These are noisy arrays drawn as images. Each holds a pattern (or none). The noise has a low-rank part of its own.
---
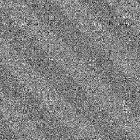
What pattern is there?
diagonal stripes
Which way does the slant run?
top left to bottom right
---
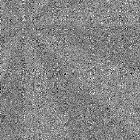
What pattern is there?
spokes from one point
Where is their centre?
top left
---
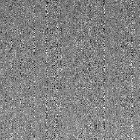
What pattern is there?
a smooth slope
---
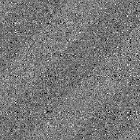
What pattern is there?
diagonal stripes
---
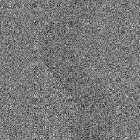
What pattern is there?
a wavy band
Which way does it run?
top to bottom
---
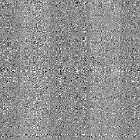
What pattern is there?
vertical stripes
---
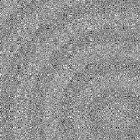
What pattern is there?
rings round one point
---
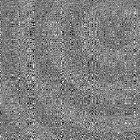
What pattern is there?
rings round one point
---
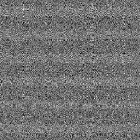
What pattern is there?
horizontal stripes
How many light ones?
6
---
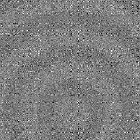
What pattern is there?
rings round one point
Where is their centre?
bottom middle
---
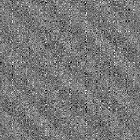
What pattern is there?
diagonal stripes
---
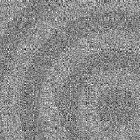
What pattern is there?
rings round one point
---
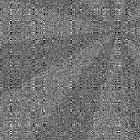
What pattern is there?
spokes from one point
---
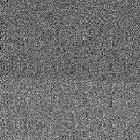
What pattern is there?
a sharp edge
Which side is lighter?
bottom
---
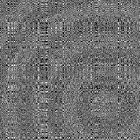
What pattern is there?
rings round one point
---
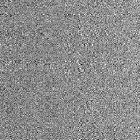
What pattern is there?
a smooth slope
